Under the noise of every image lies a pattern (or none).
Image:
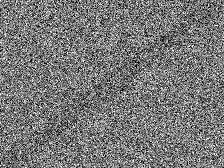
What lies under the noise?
a diagonal band
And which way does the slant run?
bottom left to top right
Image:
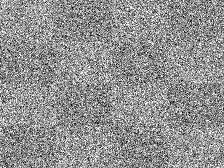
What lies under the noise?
a checkerboard
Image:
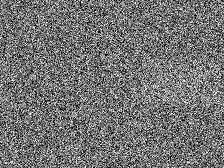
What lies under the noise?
one block
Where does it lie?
middle right
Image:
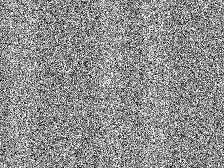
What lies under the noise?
bands of columns
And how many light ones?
3
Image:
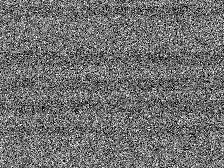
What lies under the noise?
bands of rows
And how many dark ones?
5
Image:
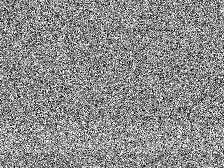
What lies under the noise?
one band of rows
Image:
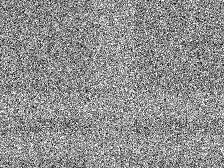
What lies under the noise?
bands of rows crossing bands of columns
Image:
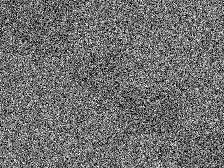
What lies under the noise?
blocks along the diagonal
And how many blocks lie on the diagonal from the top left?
4
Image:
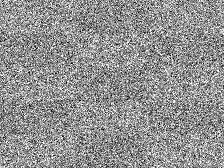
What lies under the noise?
a checkerboard
